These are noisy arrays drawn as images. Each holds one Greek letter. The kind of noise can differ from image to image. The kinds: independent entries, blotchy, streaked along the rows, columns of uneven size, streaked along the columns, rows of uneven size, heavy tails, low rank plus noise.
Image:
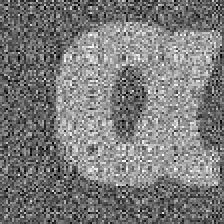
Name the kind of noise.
low rank plus noise
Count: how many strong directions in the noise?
one
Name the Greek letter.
alpha
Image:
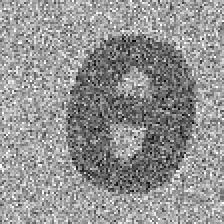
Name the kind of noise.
independent entries
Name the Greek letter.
theta
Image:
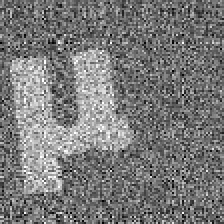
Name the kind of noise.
low rank plus noise
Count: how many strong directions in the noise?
two
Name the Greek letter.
mu
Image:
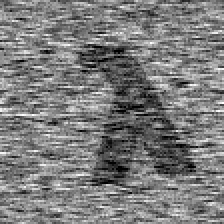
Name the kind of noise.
streaked along the rows
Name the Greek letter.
lambda
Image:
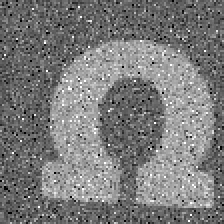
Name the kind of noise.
heavy tails
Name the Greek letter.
omega
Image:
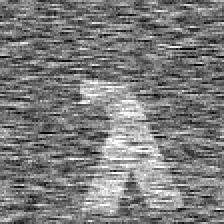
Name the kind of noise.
streaked along the rows
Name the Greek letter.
lambda
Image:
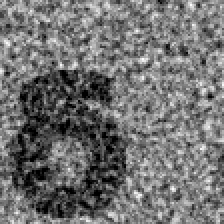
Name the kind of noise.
blotchy
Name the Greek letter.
delta
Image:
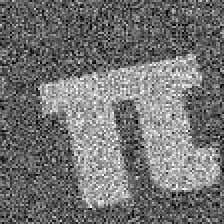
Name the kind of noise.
low rank plus noise
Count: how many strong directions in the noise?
three or four
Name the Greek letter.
pi
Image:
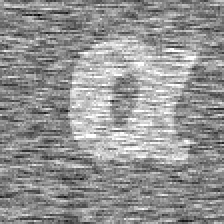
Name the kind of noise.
streaked along the rows
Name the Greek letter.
alpha
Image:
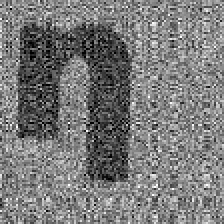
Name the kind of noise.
low rank plus noise
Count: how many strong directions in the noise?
one
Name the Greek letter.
eta
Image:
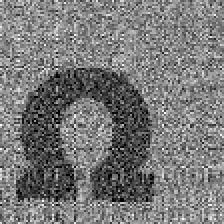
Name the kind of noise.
low rank plus noise
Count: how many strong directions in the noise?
one
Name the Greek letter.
omega
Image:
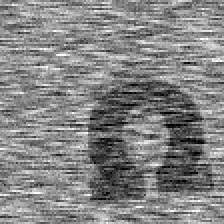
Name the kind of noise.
streaked along the rows
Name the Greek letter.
omega
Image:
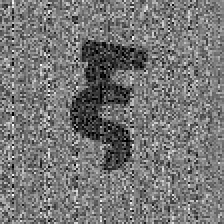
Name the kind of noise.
columns of uneven size
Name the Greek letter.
xi
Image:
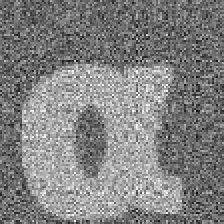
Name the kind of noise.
low rank plus noise
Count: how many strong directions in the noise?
one
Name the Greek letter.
alpha
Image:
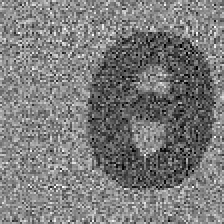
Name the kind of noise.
low rank plus noise
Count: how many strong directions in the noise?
three or four
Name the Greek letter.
theta
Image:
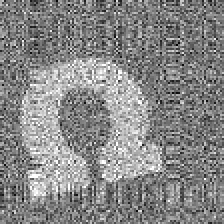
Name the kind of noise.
low rank plus noise
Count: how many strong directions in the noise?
one
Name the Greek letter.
omega
